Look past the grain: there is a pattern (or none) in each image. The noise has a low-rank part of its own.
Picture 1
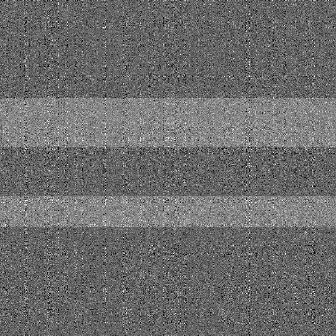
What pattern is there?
bands of rows
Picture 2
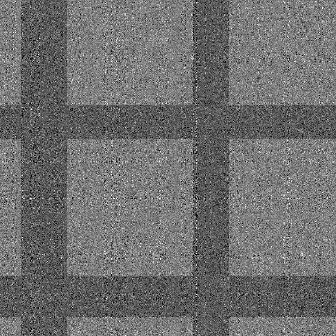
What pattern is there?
bands of rows crossing bands of columns
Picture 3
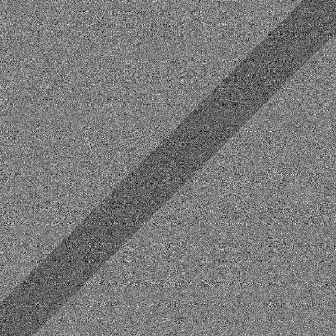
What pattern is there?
a diagonal band
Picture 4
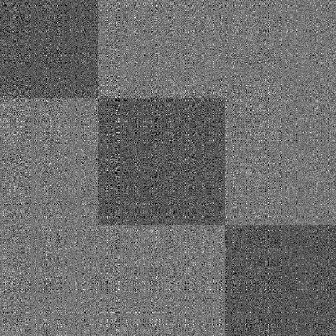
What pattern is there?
blocks along the diagonal
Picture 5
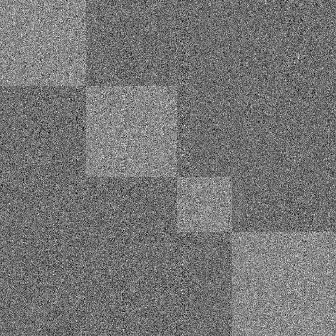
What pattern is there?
blocks along the diagonal
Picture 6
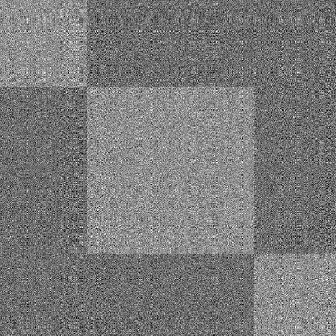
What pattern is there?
blocks along the diagonal
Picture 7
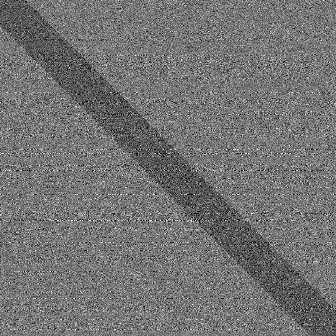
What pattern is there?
a diagonal band
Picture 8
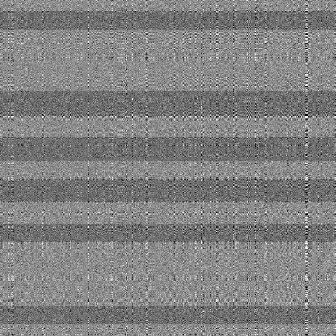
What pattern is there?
bands of rows
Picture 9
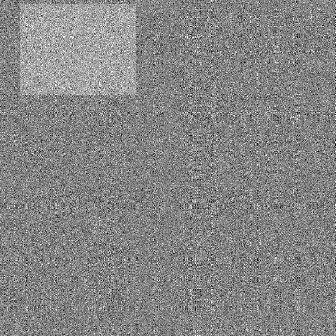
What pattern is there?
one block
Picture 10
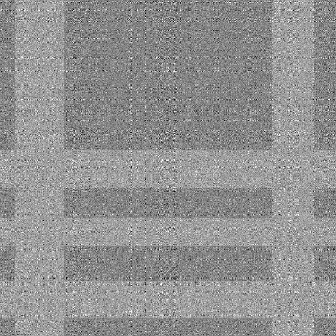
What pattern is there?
bands of rows crossing bands of columns
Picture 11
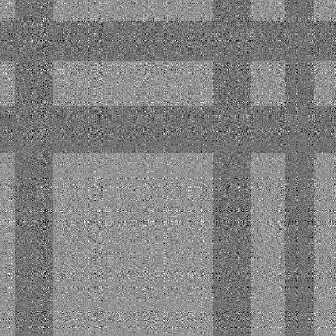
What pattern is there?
bands of rows crossing bands of columns
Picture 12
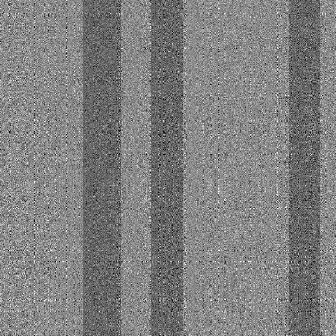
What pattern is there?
bands of columns
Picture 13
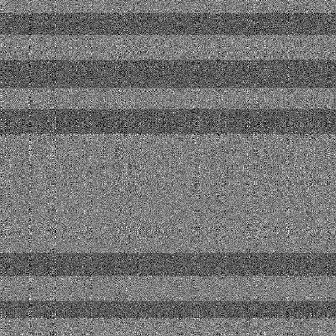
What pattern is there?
bands of rows
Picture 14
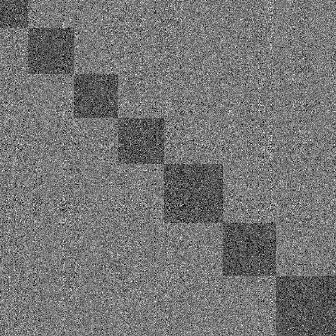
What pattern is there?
blocks along the diagonal
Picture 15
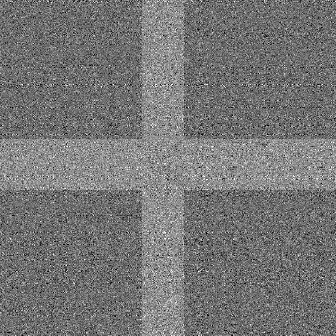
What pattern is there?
bands of rows crossing bands of columns
